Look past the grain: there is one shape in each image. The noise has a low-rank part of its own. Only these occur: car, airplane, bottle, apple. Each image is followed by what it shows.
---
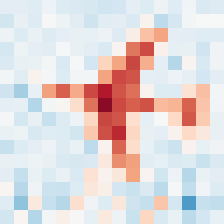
red airplane
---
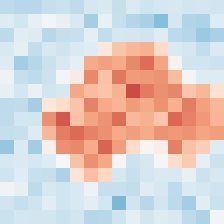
red car
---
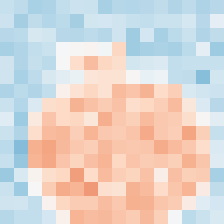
red apple
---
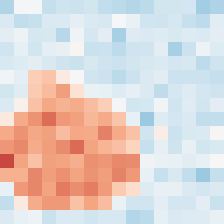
red apple
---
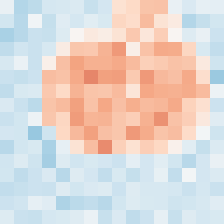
red apple
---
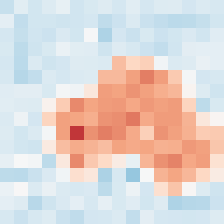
red car
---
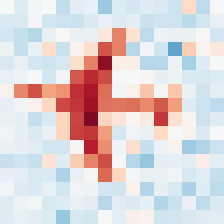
red airplane
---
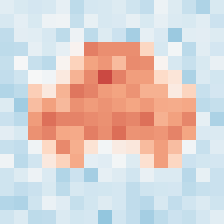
red car
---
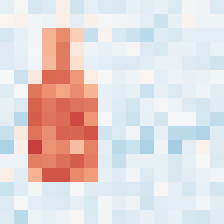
red bottle
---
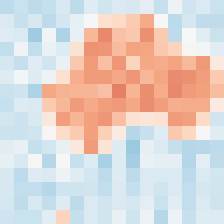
red car
